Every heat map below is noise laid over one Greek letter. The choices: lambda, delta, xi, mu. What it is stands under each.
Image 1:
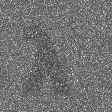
lambda
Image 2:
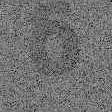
delta
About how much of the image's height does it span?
two thirds
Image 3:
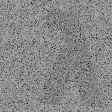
lambda
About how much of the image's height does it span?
nearly all
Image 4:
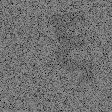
xi
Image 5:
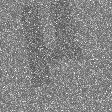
mu
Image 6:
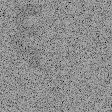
xi
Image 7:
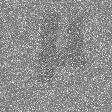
mu
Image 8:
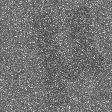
mu
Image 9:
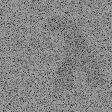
lambda
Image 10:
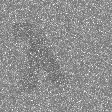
lambda
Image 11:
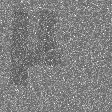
mu
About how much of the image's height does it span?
two thirds
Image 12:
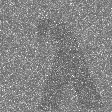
lambda
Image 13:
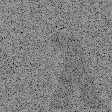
lambda
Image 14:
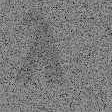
lambda
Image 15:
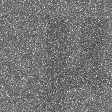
mu
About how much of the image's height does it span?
nearly all
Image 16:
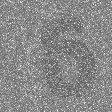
delta
